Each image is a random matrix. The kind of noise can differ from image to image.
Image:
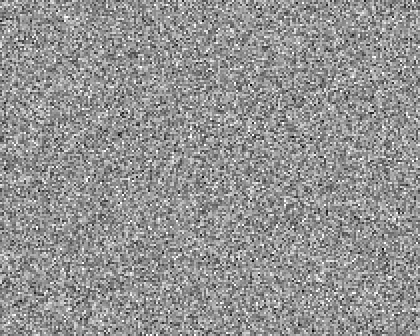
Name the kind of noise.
independent entries
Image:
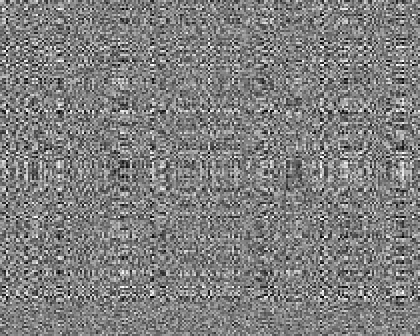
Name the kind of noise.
low rank plus noise
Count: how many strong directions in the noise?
two
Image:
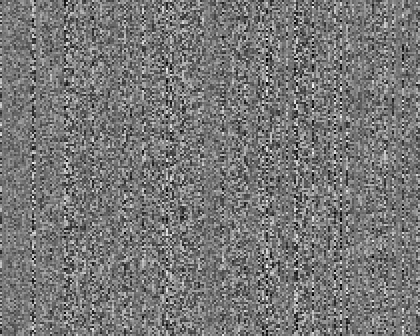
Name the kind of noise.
columns of uneven size
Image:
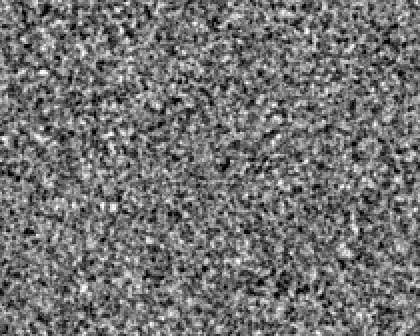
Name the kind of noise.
blotchy
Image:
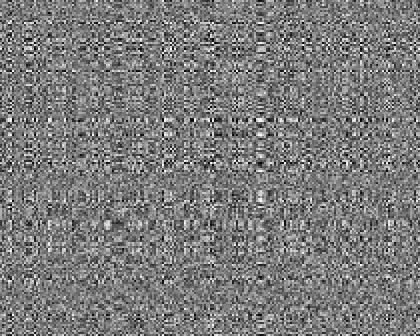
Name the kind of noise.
low rank plus noise
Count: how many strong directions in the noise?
two
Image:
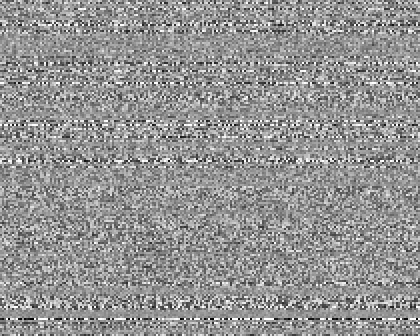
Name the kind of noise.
rows of uneven size
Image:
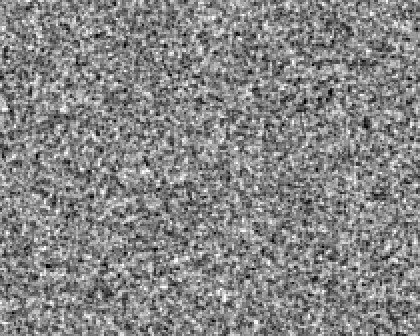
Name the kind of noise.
blotchy
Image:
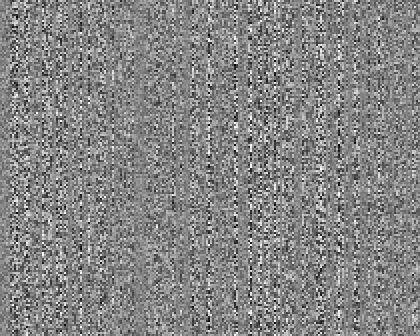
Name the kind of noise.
columns of uneven size
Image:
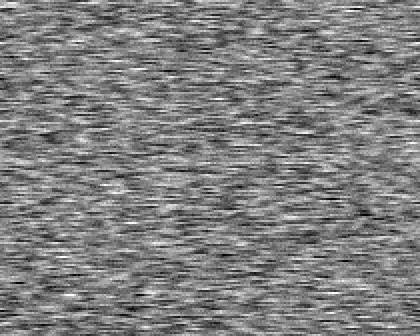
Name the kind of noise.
streaked along the rows
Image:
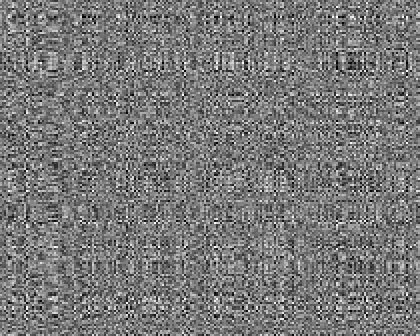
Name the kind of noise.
low rank plus noise
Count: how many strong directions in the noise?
three or four
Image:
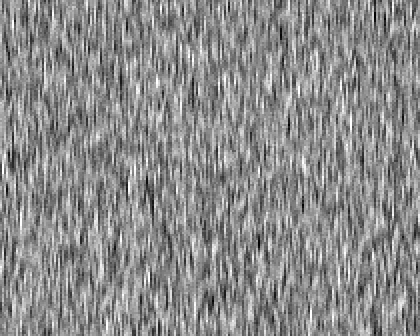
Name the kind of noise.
streaked along the columns
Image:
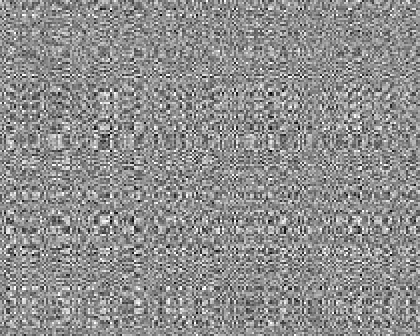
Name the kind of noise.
low rank plus noise
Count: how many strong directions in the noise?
two
